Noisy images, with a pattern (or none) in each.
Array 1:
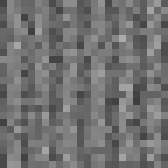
vertical stripes
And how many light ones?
6
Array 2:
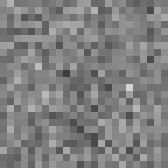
only noise
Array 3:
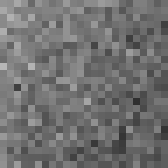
a smooth slope
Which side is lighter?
top left
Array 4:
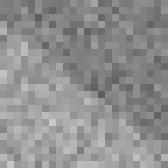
a sharp edge
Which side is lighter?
bottom left
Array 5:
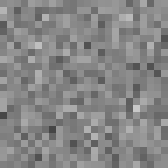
only noise
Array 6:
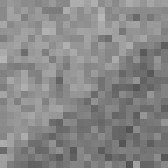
a sharp edge
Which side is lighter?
top left
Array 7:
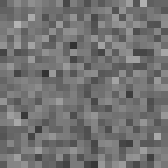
only noise
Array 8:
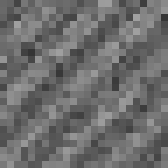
diagonal stripes
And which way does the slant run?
bottom left to top right
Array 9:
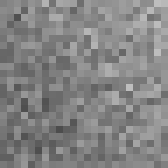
a smooth slope
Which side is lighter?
top right
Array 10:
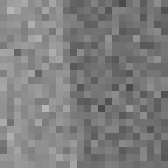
a sharp edge
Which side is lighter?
left
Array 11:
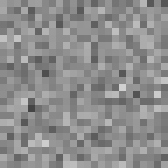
only noise
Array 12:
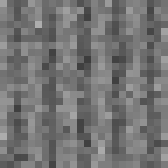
vertical stripes
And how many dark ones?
5
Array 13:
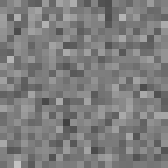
only noise
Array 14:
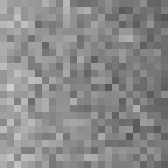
a smooth slope
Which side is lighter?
left
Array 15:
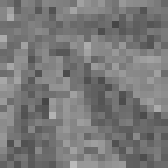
spokes from one point
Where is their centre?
top left
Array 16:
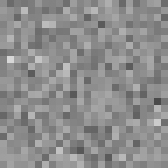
only noise
